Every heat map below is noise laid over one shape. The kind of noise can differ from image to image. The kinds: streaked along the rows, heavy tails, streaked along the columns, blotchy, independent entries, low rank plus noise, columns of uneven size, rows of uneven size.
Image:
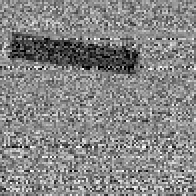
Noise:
rows of uneven size
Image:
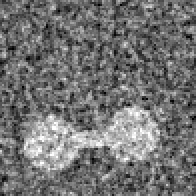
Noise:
blotchy
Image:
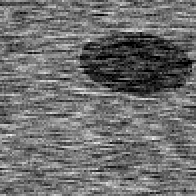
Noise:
streaked along the rows
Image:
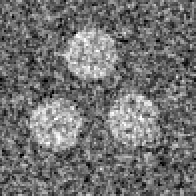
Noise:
blotchy
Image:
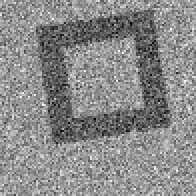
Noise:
independent entries
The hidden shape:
square frame
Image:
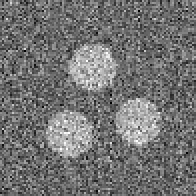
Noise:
low rank plus noise
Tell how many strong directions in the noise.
five to eight
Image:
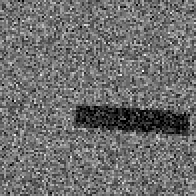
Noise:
independent entries
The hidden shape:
bar
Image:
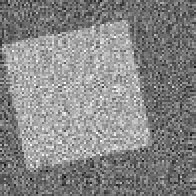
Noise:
low rank plus noise
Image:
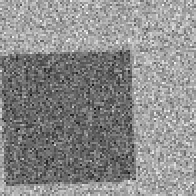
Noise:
independent entries
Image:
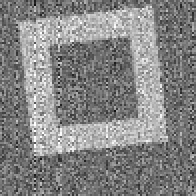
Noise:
columns of uneven size
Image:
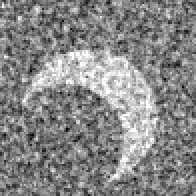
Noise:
blotchy
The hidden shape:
crescent
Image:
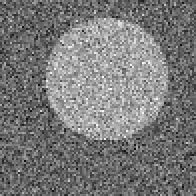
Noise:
independent entries
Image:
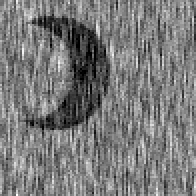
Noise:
streaked along the columns
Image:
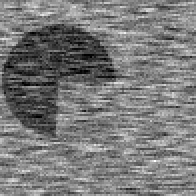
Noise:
streaked along the rows
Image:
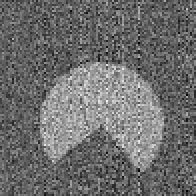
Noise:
columns of uneven size
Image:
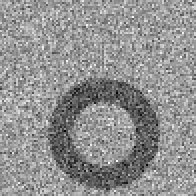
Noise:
independent entries
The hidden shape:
ring
